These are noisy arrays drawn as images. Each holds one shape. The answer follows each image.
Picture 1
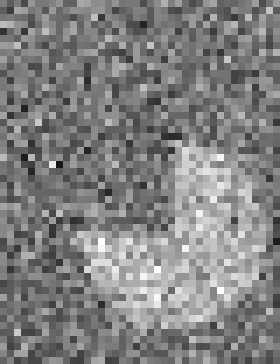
disc with a wedge cut out
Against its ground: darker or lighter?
lighter
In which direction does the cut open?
up and left
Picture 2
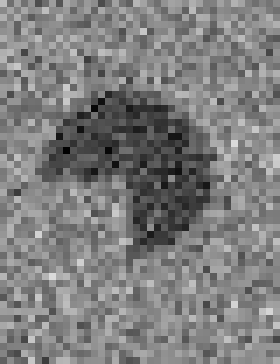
disc with a wedge cut out
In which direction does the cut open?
down and left
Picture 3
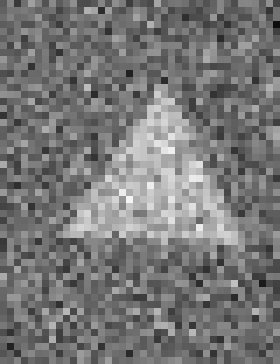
triangle
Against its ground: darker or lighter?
lighter
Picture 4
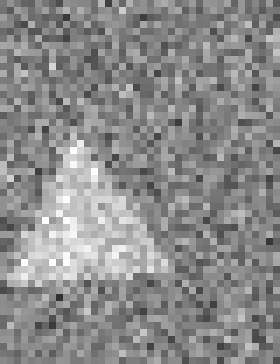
triangle
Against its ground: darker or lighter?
lighter
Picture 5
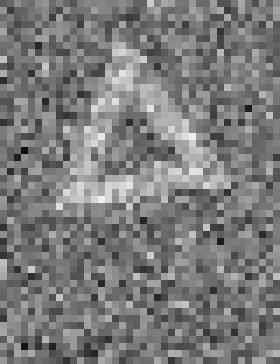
triangle frame
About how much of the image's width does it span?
two thirds
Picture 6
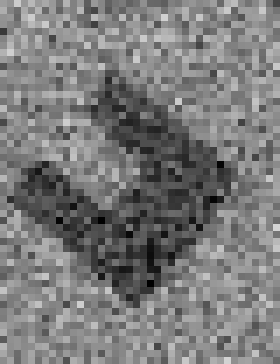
square with a notch
